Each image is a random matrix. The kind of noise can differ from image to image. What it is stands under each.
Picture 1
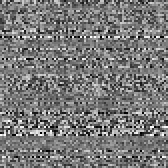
rows of uneven size
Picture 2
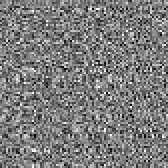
low rank plus noise
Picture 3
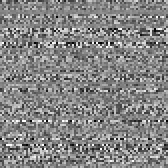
rows of uneven size
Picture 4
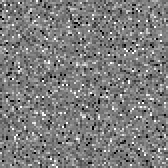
heavy tails
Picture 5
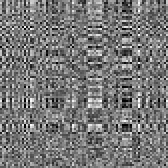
low rank plus noise
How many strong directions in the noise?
one
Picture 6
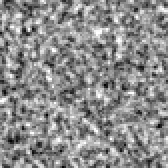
blotchy
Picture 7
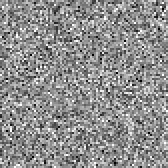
independent entries
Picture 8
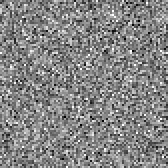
independent entries
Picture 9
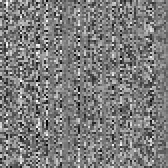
columns of uneven size
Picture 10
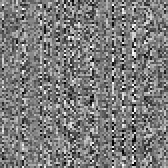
columns of uneven size
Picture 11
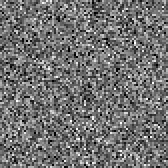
independent entries
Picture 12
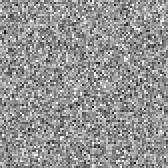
independent entries
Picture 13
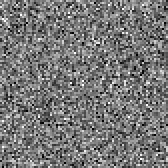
independent entries
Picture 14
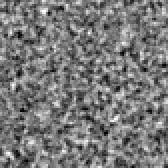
blotchy
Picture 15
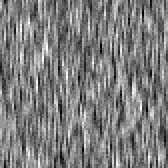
streaked along the columns
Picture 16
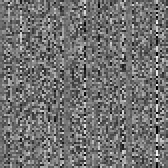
columns of uneven size
